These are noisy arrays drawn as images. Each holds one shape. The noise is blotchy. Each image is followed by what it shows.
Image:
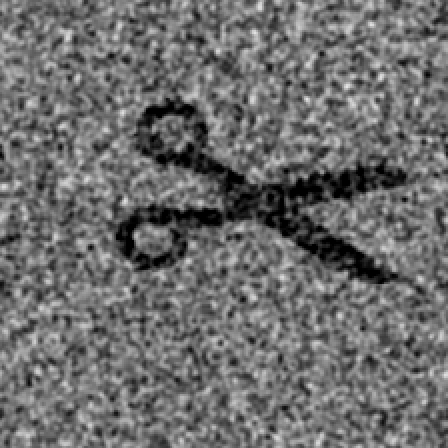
pair of scissors
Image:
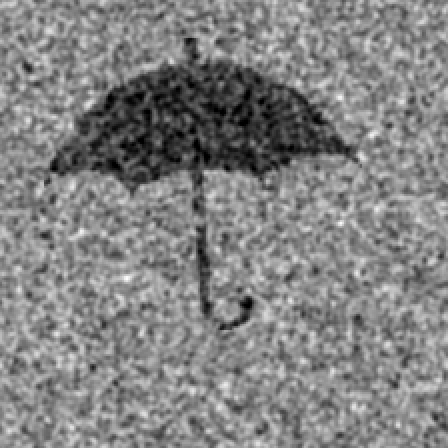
umbrella
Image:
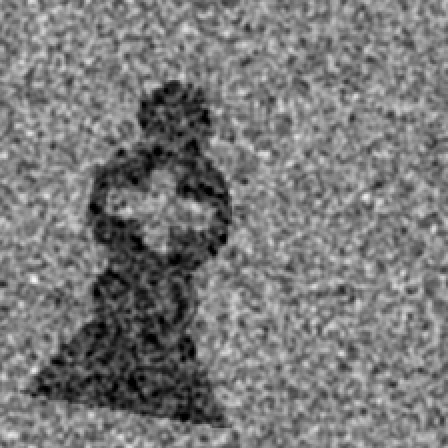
chess bishop
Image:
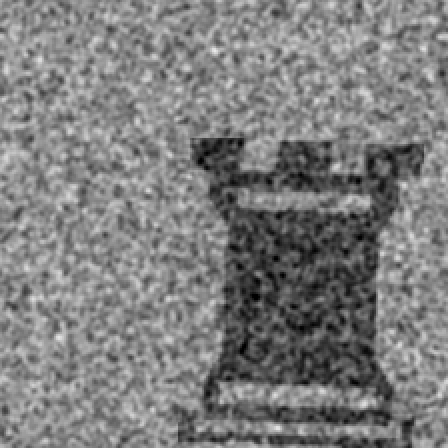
chess rook
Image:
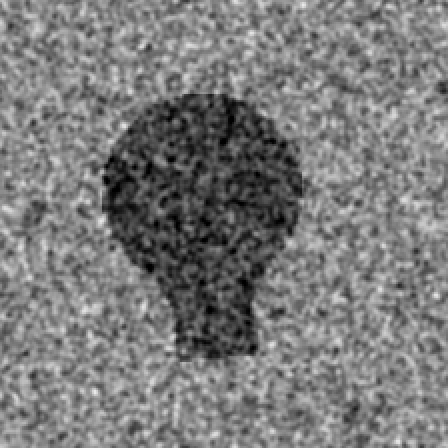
light bulb
